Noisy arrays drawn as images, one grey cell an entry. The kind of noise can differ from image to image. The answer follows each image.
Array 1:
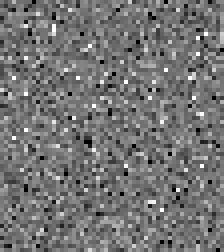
heavy tails
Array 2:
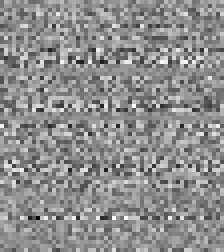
rows of uneven size
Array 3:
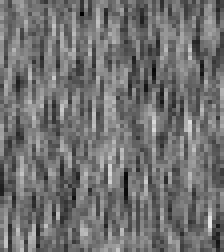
streaked along the columns
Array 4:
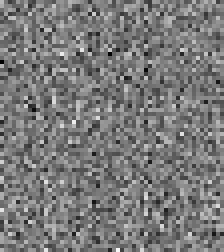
low rank plus noise
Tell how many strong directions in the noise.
five to eight
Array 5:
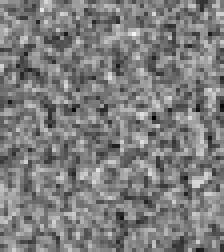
blotchy
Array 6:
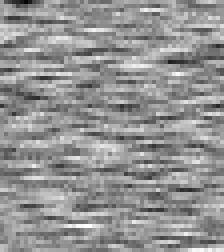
streaked along the rows
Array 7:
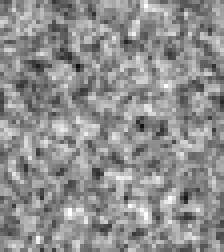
blotchy
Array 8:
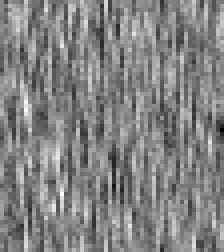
streaked along the columns
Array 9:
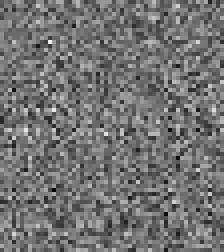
low rank plus noise
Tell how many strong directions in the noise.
five to eight
